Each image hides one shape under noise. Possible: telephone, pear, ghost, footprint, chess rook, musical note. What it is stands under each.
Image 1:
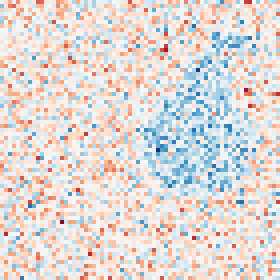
blue pear
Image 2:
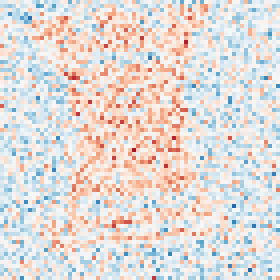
red chess rook
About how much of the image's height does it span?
nearly all
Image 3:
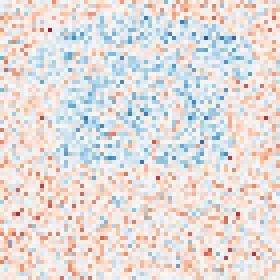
blue telephone
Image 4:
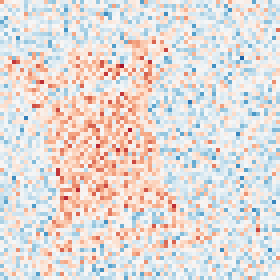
red chess rook
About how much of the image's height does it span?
nearly all
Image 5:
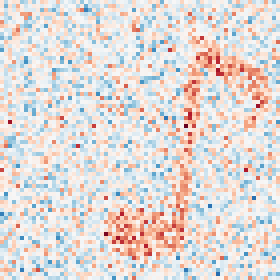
red musical note
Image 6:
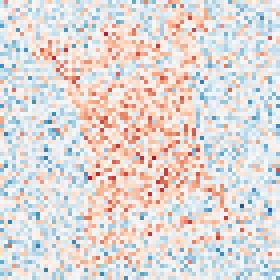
red chess rook
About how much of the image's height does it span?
nearly all
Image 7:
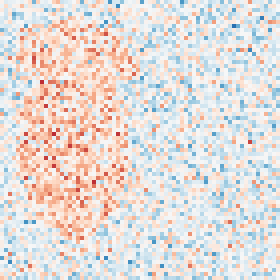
red footprint
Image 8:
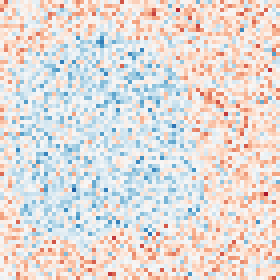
blue ghost
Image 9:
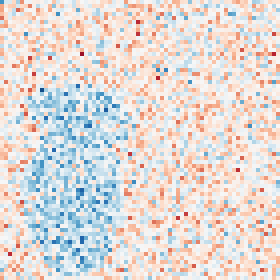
blue footprint
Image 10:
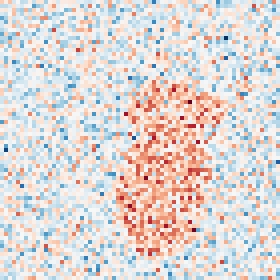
red footprint
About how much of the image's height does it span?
two thirds
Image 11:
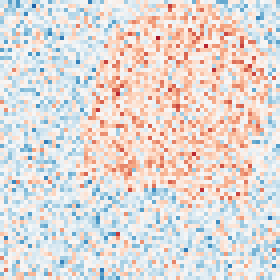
red ghost
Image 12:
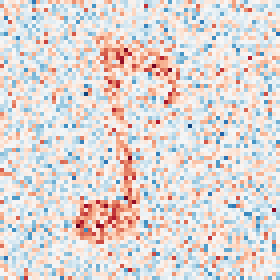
red musical note
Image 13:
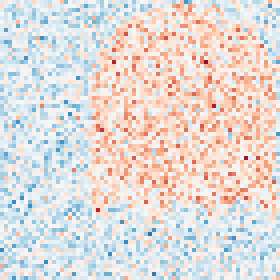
red ghost
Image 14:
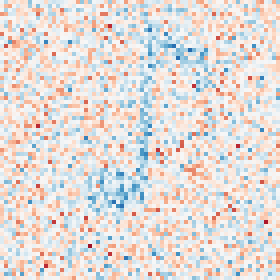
blue musical note
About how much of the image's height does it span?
two thirds
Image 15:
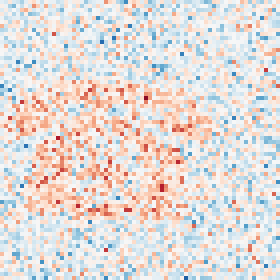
red telephone
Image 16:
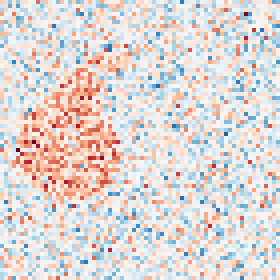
red pear
